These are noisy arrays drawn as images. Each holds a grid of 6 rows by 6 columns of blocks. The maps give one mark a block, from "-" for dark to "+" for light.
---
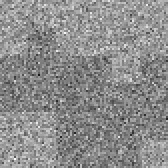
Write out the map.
+ + + + + +
+ - + + + +
- - - - + -
- - - - - -
+ + - - - -
+ + - - - +
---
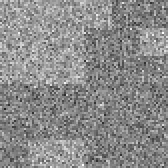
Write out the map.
+ + + + - -
+ + + - - +
+ + + - - -
- - - - - -
- - - - - -
- + + - - -
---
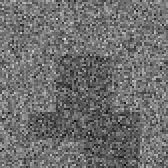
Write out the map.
+ + + + + +
+ + + + + +
+ + - - + +
+ + - - + +
+ - - - - +
+ + + - - +
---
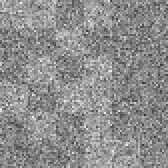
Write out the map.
+ + - + - -
- - + - - -
- + - + - -
+ - + + - -
- + - + - -
- - - + + -
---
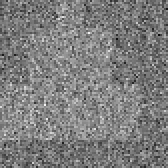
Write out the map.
- - + - - -
- + + + - -
- + + + - -
+ + + + + -
+ + + + + -
- - - - - -
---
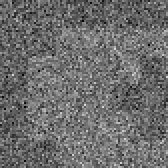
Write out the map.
- - - - - -
- - + + + +
- + + + + -
- + + + - -
- + + + + -
- - + + + +
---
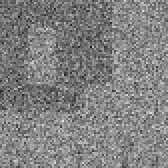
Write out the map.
- - - - + +
- + - - + +
- + - - + +
- - - + + +
+ + + + + +
+ + + + + +
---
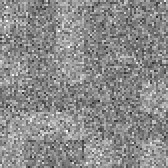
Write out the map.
+ - + - - -
- - + - - -
+ - + - - -
- - - - - +
+ + + - - -
+ - - + - +
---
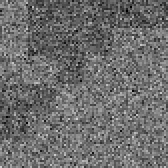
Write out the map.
+ - - - - -
+ - - - + +
+ + - + + +
- - + + + +
- + + + + +
+ + + + + +
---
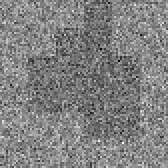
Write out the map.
+ + + - + +
+ + - - + +
+ - - - - +
+ - - - - +
+ + + - - +
+ + + + + +
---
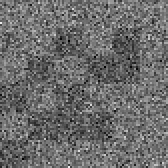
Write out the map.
+ + + + + +
+ + - + - +
+ - + - - +
- + - + + +
+ - - - + +
- + + + + +
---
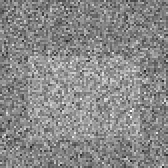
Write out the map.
- - - - - -
- - - - - -
- + + + + -
- + + + + -
- + + + + -
- - - - - -
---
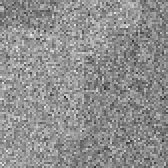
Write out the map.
- - + + + -
+ + + + - -
+ + + - - -
+ + + - - -
+ + + - - -
+ + - - - -
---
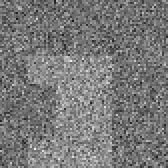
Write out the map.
- - - - - -
- - - - - -
- + + + - -
- - + + - -
- - + + - -
- + + + - -
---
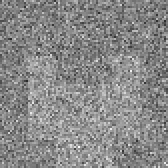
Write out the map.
- - - - - -
- - - - - -
- + - - + -
- + + + + -
- + + + + -
- - + + - -
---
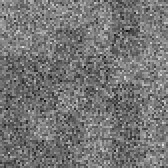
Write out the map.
+ + + + - +
+ + - + - +
- - - - + +
- - + - - +
- + - + - +
- - - + - +
